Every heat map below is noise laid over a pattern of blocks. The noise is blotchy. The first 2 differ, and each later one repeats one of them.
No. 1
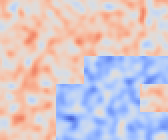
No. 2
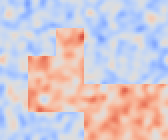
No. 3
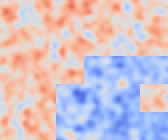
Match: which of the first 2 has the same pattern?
1
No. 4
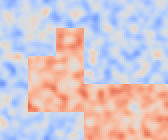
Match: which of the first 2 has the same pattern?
2
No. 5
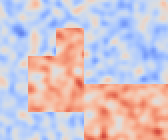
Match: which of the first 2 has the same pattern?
2
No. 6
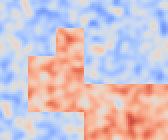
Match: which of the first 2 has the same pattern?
2
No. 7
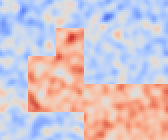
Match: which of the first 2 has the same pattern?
2
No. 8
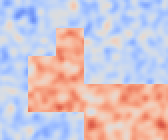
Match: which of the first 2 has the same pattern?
2
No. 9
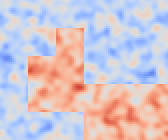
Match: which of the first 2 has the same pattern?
2
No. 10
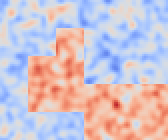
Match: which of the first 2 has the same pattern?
2
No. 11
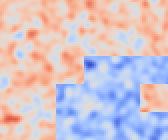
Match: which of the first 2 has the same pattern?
1
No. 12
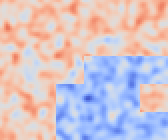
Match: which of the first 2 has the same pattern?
1
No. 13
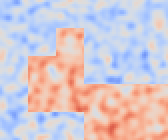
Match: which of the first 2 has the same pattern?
2
